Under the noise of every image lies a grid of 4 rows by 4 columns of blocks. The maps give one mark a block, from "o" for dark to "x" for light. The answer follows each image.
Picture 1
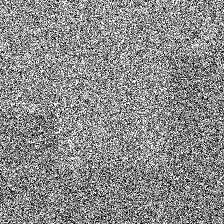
xxxx
xxxo
oxxo
oooo
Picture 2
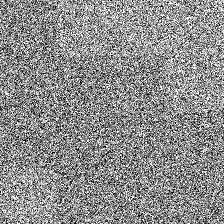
oxxx
ooox
oooo
xooo
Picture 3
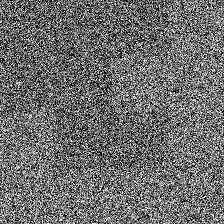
ooox
ooxx
xoox
xxxx
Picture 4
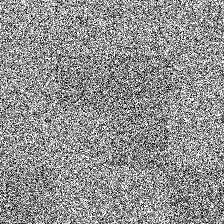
xxxx
xoox
xxox
oxxo
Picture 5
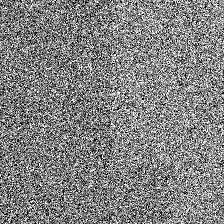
ooxx
ooxx
ooxx
ooox
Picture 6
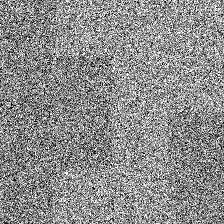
oxxx
ooxx
ooxo
oxxo
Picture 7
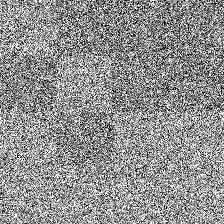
xooo
oxoo
xoxx
xxxx
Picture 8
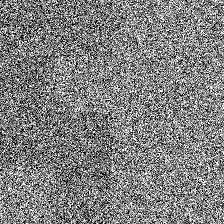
ooxx
oxxx
ooxx
xoxx
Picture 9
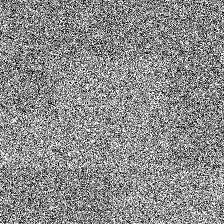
oooo
oxxo
xxxo
ooxx
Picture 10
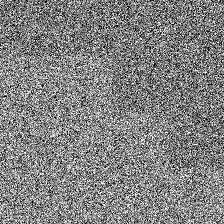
oooo
xxoo
xxxo
xxxx
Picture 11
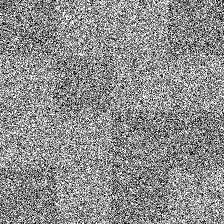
oxxo
xoxx
xxoo
oxox
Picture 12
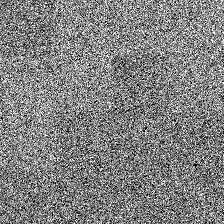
oxxx
xxox
xooo
oooo
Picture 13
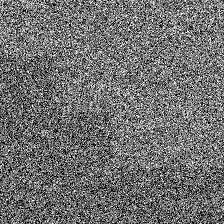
xxxx
oxxx
ooxx
oooo
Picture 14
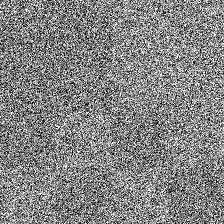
ooxx
ooxx
oxox
xoxo
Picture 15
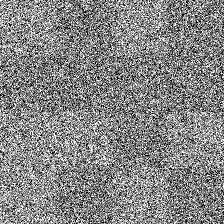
xoxo
oooo
xxox
xoxo
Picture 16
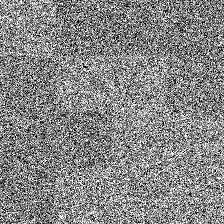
xooo
oxxo
ooxx
oxxx
